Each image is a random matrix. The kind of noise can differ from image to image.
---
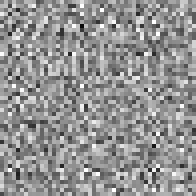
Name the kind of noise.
low rank plus noise
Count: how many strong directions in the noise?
three or four
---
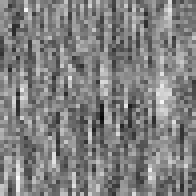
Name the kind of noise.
streaked along the columns
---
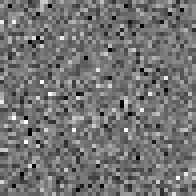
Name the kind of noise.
heavy tails
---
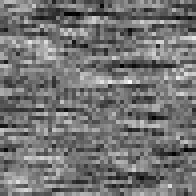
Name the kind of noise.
streaked along the rows
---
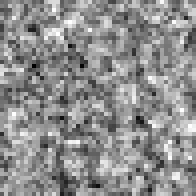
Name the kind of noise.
blotchy
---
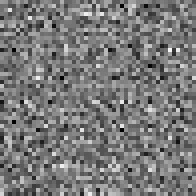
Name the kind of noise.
low rank plus noise
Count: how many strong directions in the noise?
five to eight
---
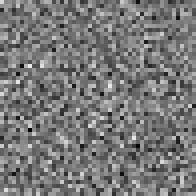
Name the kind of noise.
low rank plus noise
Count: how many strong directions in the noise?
two
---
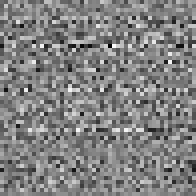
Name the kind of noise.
rows of uneven size
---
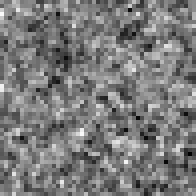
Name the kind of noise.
blotchy
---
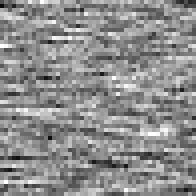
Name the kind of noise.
streaked along the rows
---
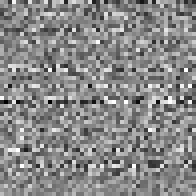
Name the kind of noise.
rows of uneven size
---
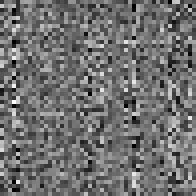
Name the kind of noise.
columns of uneven size
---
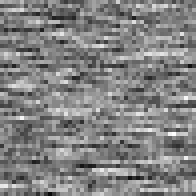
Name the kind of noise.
streaked along the rows
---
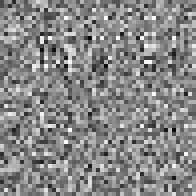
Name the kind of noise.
low rank plus noise
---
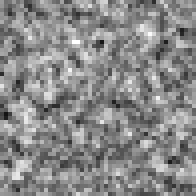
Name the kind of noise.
blotchy
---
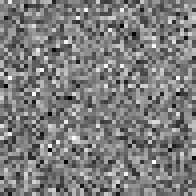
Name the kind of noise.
independent entries
